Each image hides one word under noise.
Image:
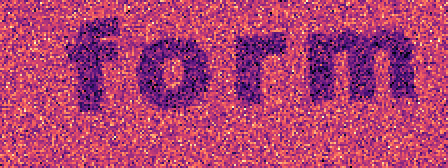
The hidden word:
form
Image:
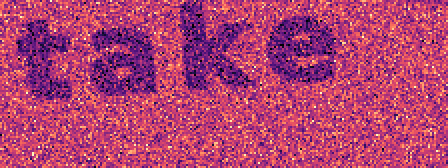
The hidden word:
take
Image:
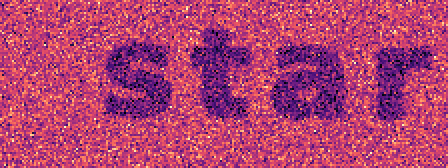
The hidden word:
star
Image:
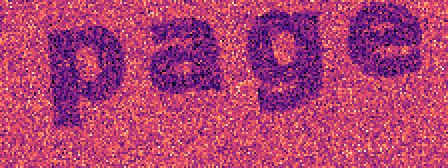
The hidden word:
page
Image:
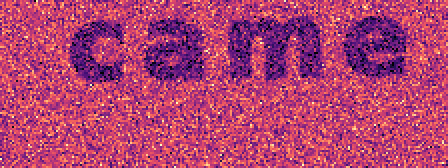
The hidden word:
came
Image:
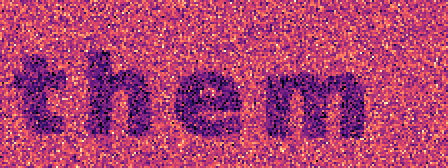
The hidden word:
them
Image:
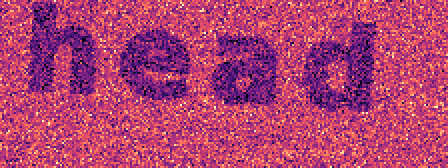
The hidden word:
head
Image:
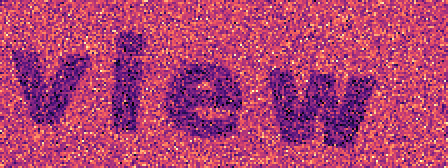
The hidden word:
view
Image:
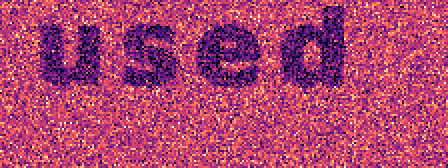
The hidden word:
used
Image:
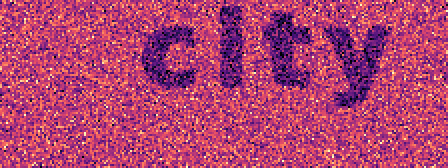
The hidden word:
city
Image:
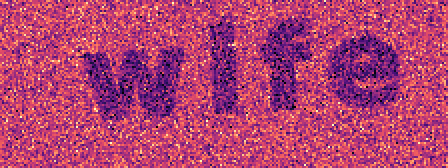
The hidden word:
wife
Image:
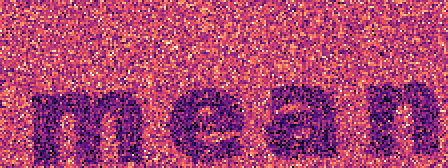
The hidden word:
mean
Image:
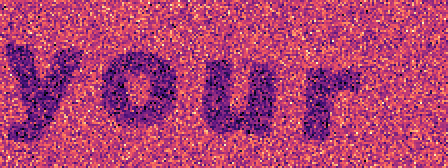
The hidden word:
your
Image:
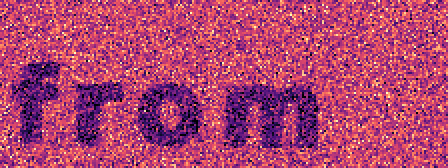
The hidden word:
from
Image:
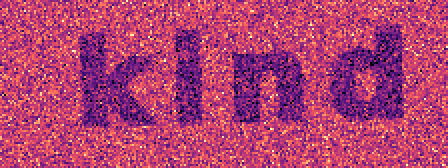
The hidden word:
kind
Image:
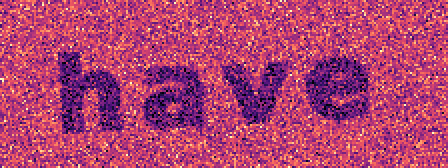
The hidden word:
have
